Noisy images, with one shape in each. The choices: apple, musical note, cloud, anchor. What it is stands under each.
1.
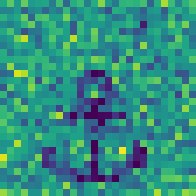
anchor
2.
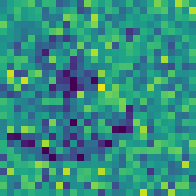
anchor
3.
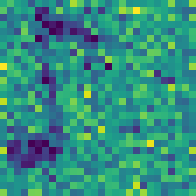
musical note
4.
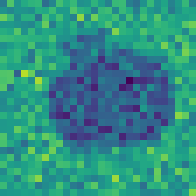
apple
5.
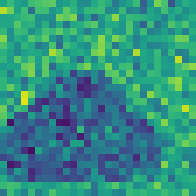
cloud
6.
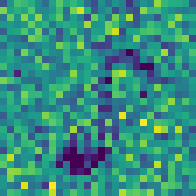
musical note
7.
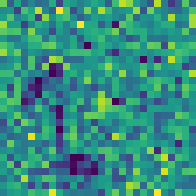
musical note
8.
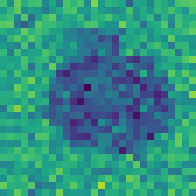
apple
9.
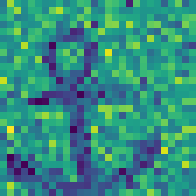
anchor
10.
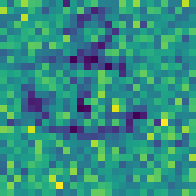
anchor
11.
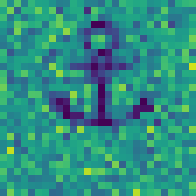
anchor
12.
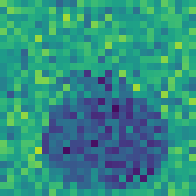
apple
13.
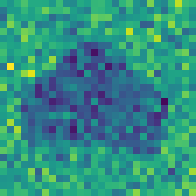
cloud
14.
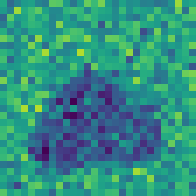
cloud
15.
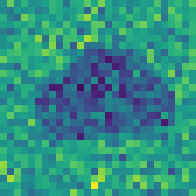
cloud
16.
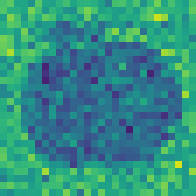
apple
